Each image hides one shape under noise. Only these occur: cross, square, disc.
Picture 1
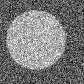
disc
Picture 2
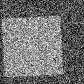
square
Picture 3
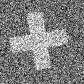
cross
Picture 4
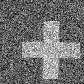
cross
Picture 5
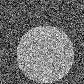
disc
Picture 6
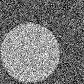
disc
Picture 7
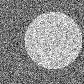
disc
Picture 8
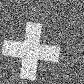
cross
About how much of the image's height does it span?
two thirds
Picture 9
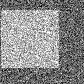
square
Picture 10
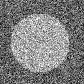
disc
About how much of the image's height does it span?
two thirds
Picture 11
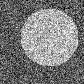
disc
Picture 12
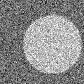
disc
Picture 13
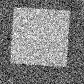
square
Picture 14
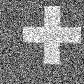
cross
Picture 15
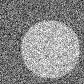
disc
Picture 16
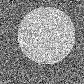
disc
